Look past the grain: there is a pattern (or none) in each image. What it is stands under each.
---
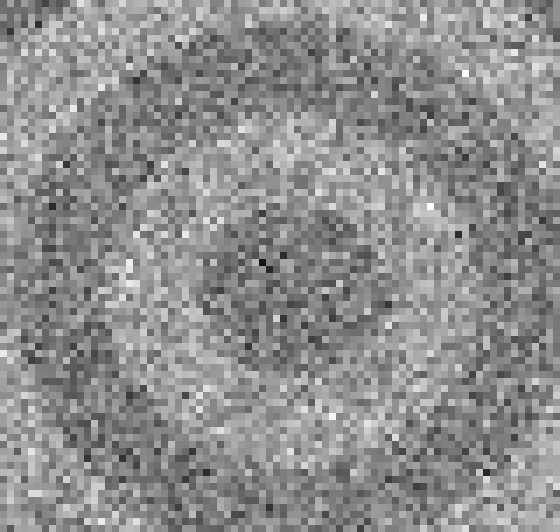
rings round one point
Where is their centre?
centre
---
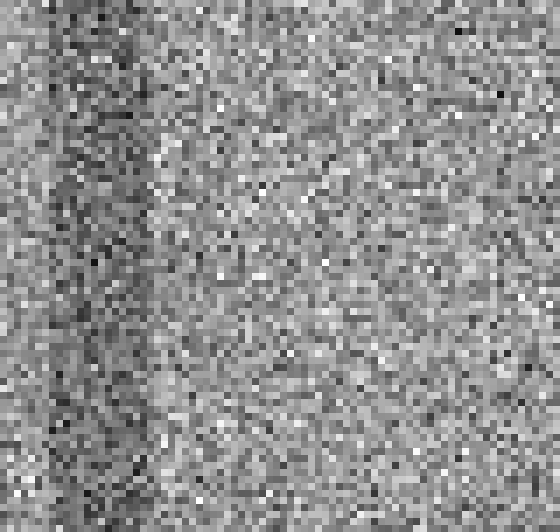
one vertical stripe
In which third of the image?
left
